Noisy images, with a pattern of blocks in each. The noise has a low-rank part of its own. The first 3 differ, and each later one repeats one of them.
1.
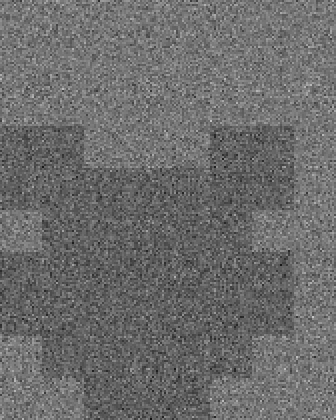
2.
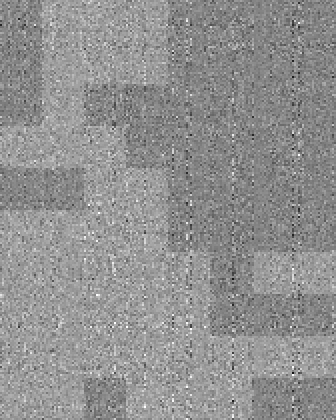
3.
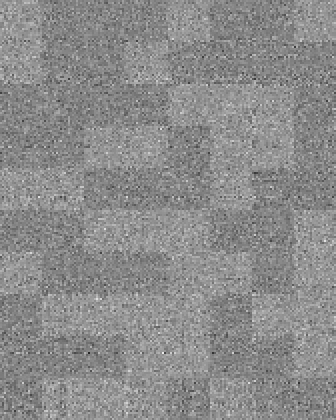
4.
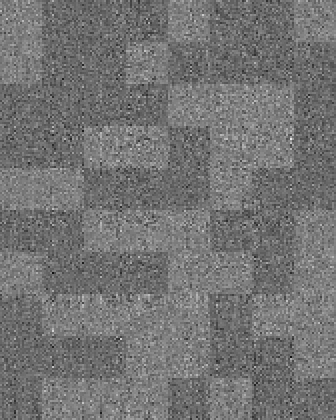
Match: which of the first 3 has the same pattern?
3
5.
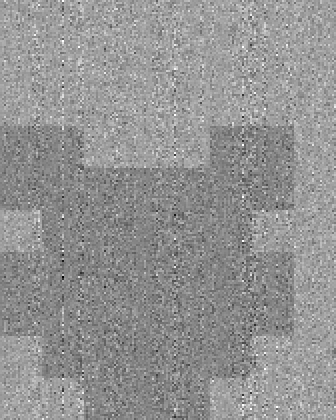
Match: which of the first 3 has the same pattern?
1
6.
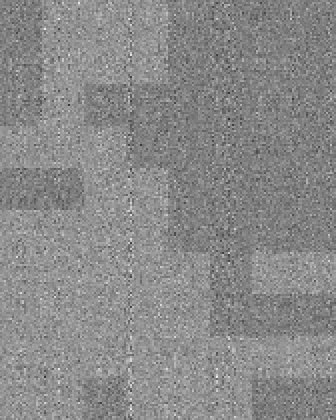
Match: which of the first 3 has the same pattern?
2
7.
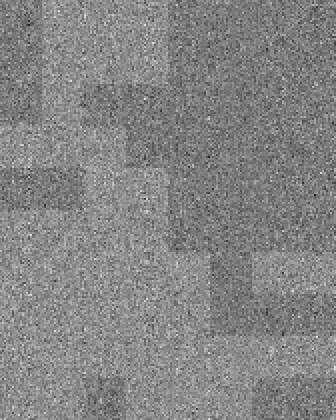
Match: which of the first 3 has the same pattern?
2
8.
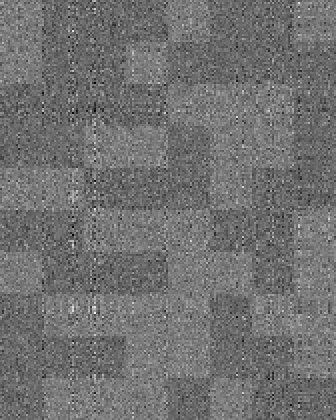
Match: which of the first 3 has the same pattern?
3
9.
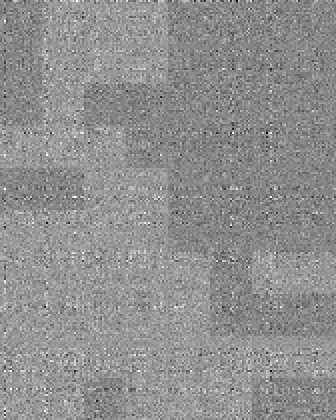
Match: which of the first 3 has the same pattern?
2
